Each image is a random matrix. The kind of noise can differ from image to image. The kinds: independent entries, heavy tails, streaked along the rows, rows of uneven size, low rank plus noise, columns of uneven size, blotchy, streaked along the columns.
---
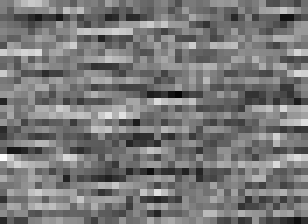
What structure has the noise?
streaked along the rows
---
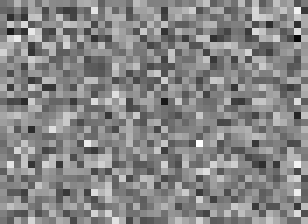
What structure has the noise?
low rank plus noise
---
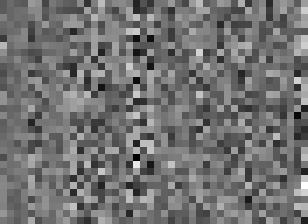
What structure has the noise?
columns of uneven size
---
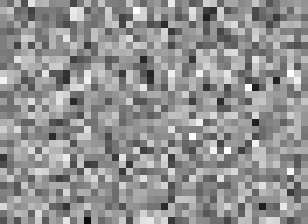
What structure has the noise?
low rank plus noise
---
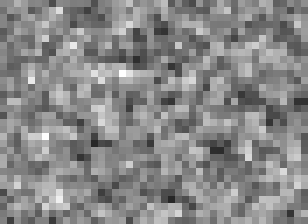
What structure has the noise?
blotchy
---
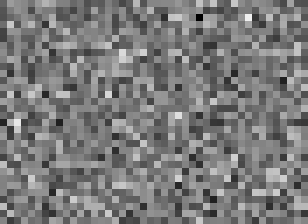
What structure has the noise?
low rank plus noise
